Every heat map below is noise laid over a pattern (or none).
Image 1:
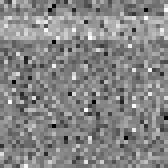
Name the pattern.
one horizontal stripe
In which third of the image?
top
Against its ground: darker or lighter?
lighter
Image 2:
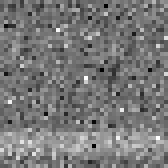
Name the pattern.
one horizontal stripe
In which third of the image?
bottom
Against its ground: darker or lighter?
lighter
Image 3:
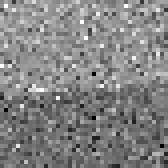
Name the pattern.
a sharp edge
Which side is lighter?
top
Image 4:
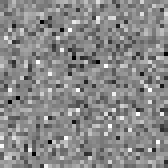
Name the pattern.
only noise
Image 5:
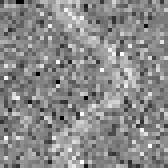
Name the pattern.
a wavy band
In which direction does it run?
top to bottom
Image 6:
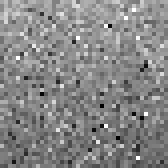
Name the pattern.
a smooth slope
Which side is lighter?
top
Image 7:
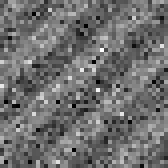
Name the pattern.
diagonal stripes
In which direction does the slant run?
bottom left to top right
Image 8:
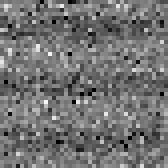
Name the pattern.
horizontal stripes
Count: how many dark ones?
3
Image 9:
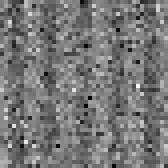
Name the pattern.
vertical stripes
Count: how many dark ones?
5
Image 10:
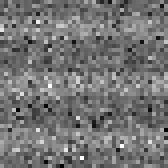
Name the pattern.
horizontal stripes
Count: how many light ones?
3
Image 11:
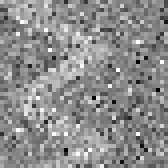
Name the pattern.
a wavy band
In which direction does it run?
top to bottom
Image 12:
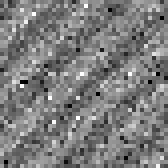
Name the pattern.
diagonal stripes
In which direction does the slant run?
bottom left to top right
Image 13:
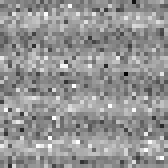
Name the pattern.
horizontal stripes
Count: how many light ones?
4
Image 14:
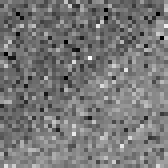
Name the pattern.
a sharp edge
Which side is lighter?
bottom right
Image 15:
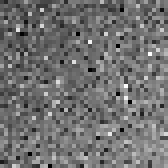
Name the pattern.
a smooth slope
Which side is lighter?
bottom right
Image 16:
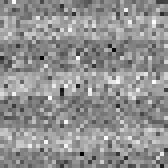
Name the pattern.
horizontal stripes
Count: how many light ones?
3
